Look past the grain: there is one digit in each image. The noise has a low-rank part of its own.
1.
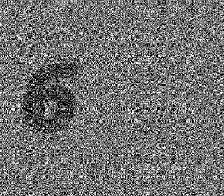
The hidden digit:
6
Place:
middle left
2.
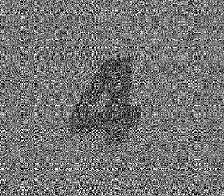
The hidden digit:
4
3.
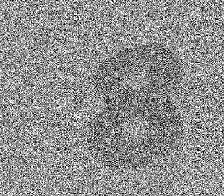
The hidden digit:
8
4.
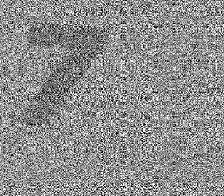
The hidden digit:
7
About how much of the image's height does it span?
half
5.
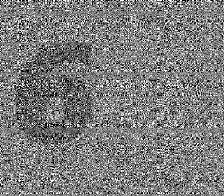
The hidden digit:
6
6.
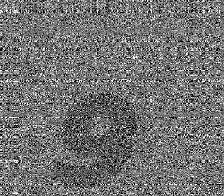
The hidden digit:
9
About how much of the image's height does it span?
half
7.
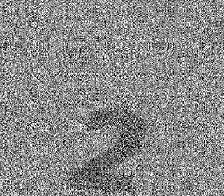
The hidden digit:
2
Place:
bottom middle
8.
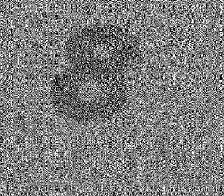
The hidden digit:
8
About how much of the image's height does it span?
half
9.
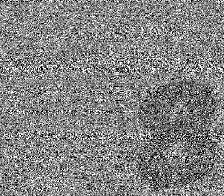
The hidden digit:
8
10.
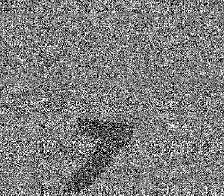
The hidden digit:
7
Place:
bottom middle
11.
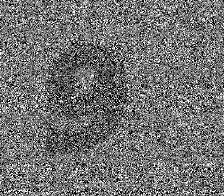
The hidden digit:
9
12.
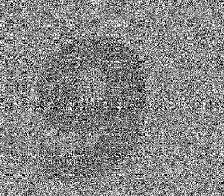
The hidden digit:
9
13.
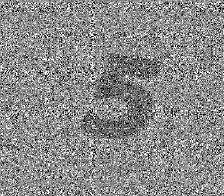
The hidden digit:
5
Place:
centre
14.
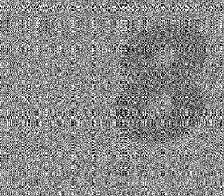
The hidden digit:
8
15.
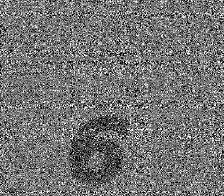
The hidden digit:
6
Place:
bottom middle
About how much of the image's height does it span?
a third
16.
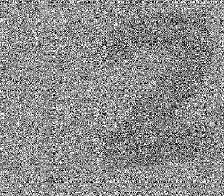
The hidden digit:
2
